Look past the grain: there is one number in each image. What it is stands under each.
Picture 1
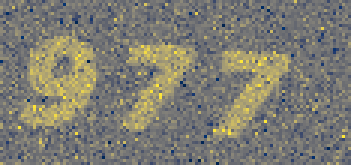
977
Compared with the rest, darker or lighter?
lighter
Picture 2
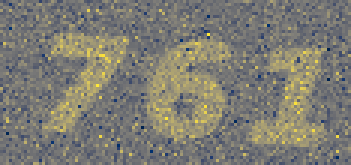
761
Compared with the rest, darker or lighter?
lighter
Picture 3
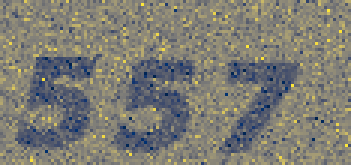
557
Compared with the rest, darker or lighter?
darker
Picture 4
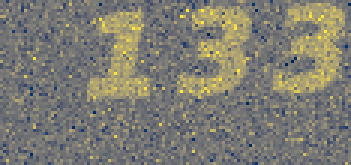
133
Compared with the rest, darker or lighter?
lighter
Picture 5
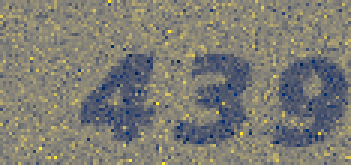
439
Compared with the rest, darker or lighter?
darker
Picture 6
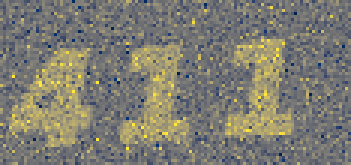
411
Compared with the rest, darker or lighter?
lighter
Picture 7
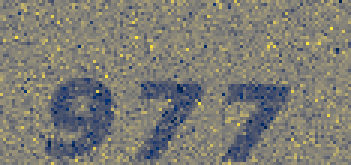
977
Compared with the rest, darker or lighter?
darker
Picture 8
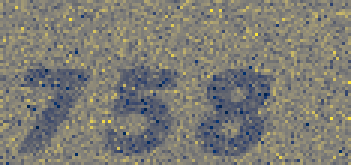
758
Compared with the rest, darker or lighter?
darker
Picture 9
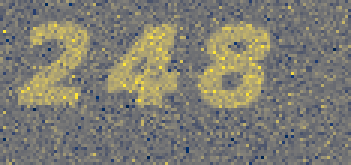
248
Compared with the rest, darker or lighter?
lighter
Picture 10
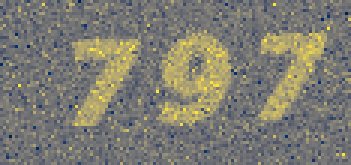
797
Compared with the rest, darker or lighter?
lighter
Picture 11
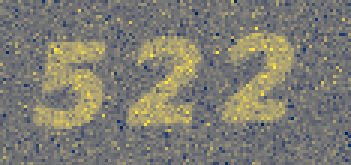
522
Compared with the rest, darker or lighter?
lighter
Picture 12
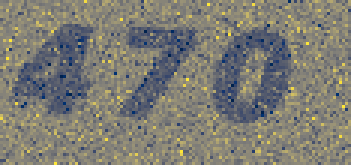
470
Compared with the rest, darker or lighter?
darker
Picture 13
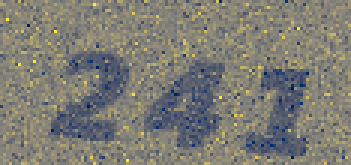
241
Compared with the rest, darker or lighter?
darker
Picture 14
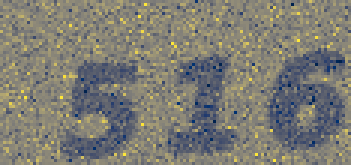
516
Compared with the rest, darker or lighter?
darker
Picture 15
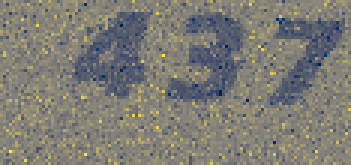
437
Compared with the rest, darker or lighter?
darker
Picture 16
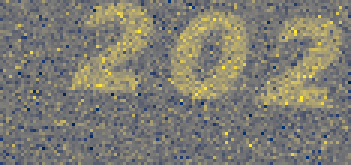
202
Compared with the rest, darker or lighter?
lighter
